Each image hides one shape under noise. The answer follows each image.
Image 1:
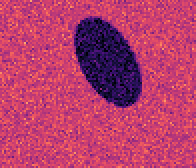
ellipse
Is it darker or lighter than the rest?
darker
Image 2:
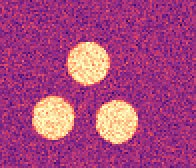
three dots
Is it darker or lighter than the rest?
lighter
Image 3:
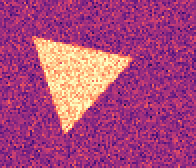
triangle
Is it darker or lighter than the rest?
lighter
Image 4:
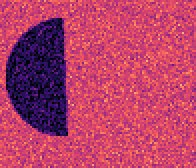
half disc
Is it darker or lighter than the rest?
darker
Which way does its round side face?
left
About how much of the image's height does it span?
two thirds
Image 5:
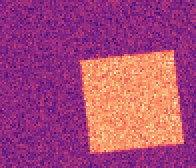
square
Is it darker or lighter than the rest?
lighter
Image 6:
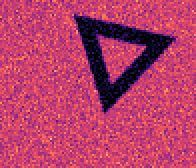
triangle frame
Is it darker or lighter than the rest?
darker
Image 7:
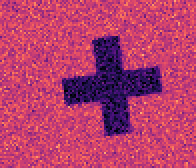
cross
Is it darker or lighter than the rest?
darker
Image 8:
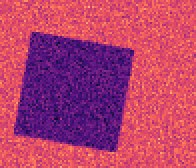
square
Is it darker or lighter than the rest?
darker
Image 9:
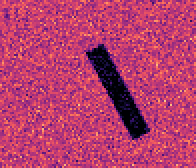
bar
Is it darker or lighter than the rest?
darker
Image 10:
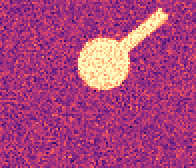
lollipop
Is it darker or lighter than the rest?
lighter
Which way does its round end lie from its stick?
down and left
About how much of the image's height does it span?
half
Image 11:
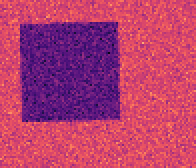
square
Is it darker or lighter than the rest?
darker
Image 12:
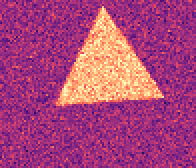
triangle
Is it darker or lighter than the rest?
lighter
